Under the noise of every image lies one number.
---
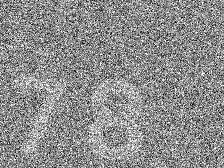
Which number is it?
78
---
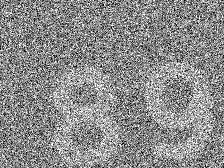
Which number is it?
89
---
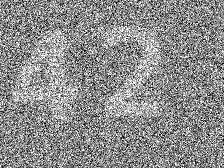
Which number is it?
42
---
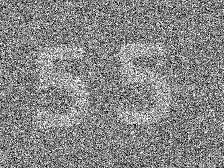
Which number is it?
55
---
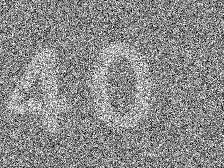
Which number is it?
40
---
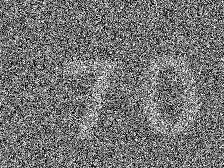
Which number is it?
70
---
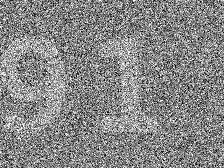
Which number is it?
91
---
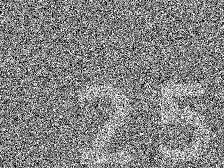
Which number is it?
25
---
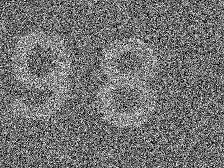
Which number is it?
98
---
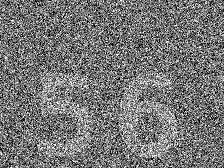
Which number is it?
56
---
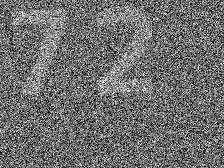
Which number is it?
72
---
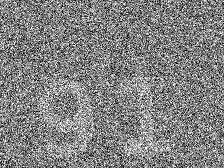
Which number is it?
91
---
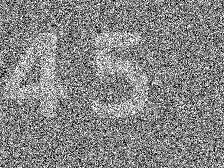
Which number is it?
45
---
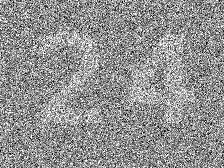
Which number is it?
24
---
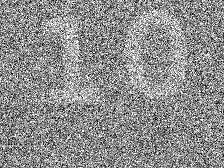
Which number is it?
10
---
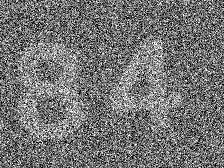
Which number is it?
84
